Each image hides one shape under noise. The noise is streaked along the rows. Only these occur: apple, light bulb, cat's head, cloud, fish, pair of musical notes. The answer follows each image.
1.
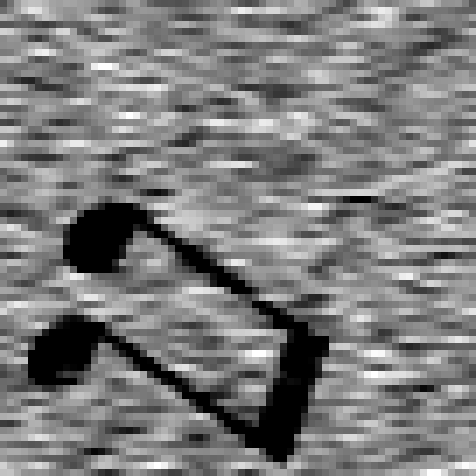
pair of musical notes
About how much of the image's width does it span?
two thirds
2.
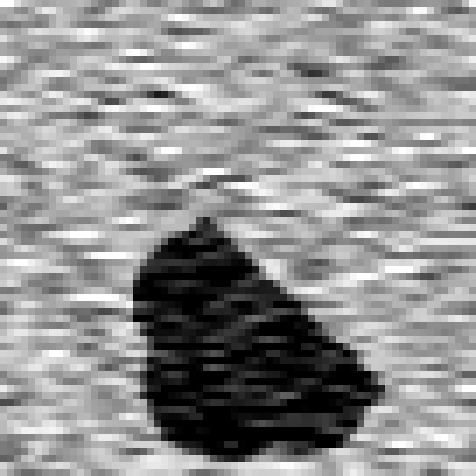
cloud
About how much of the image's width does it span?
half
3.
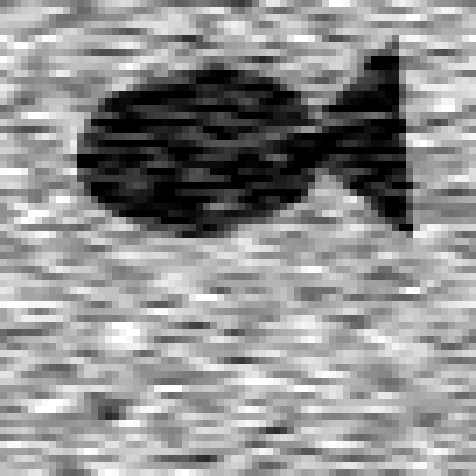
fish
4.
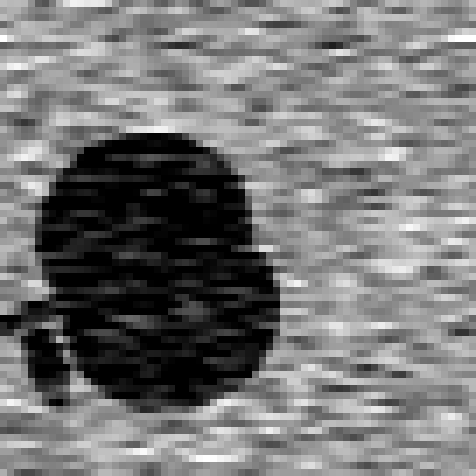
apple
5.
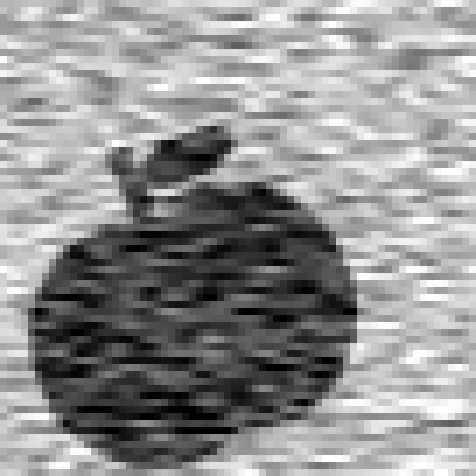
apple
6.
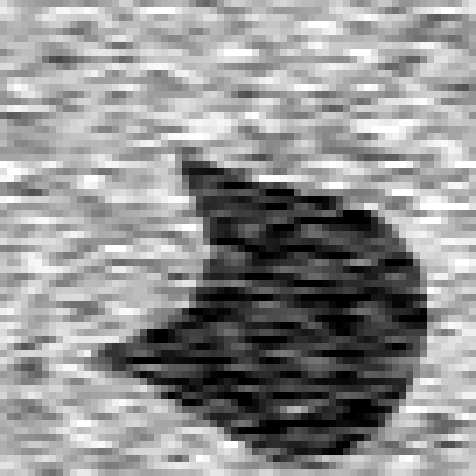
cat's head
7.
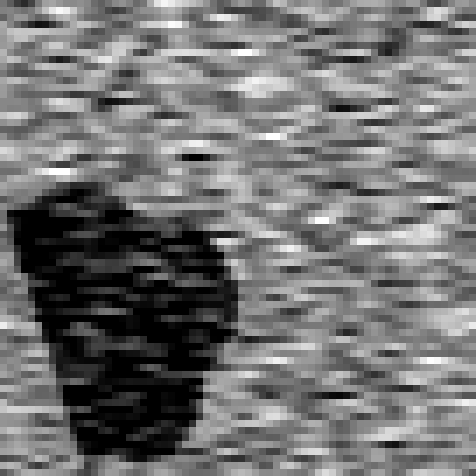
cloud
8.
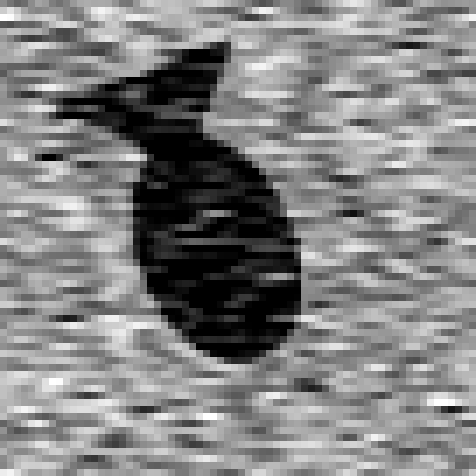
fish
